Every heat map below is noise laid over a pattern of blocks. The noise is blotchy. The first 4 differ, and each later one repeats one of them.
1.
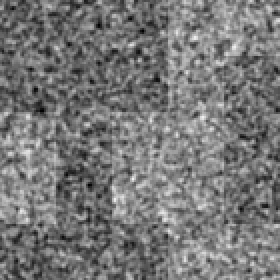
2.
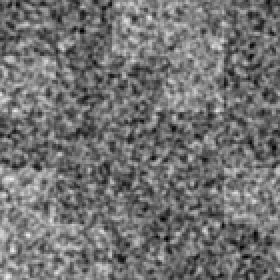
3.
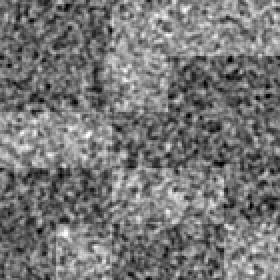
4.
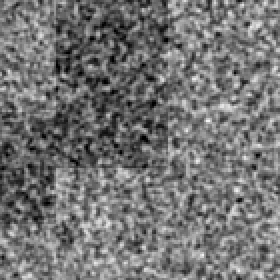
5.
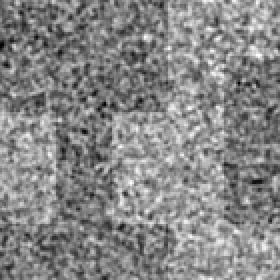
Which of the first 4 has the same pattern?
1
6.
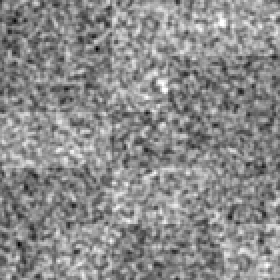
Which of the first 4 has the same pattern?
3
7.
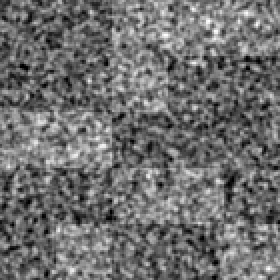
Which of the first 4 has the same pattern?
3
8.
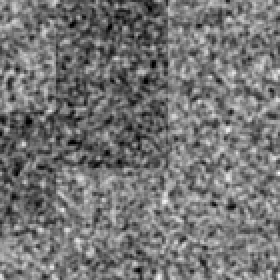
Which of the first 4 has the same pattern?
4
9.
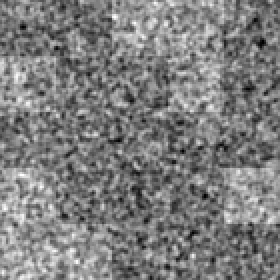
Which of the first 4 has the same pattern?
2
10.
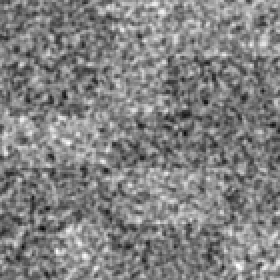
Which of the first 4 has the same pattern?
3
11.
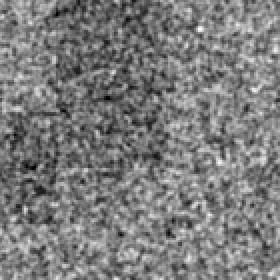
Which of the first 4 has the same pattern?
4
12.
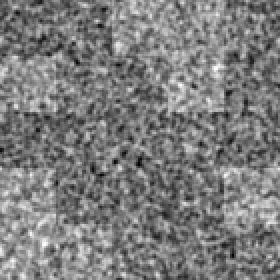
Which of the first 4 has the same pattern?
2
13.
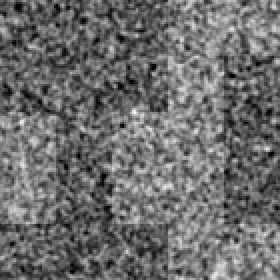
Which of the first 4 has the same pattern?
1
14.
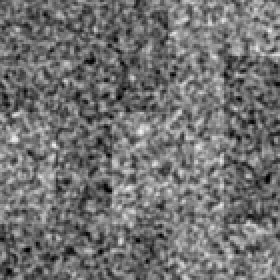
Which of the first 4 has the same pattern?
1
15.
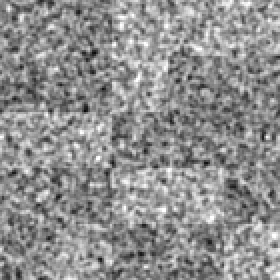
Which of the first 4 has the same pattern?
3
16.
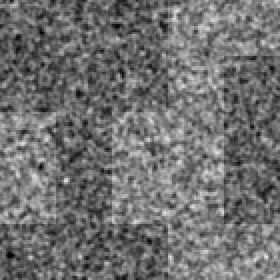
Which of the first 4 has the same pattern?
1
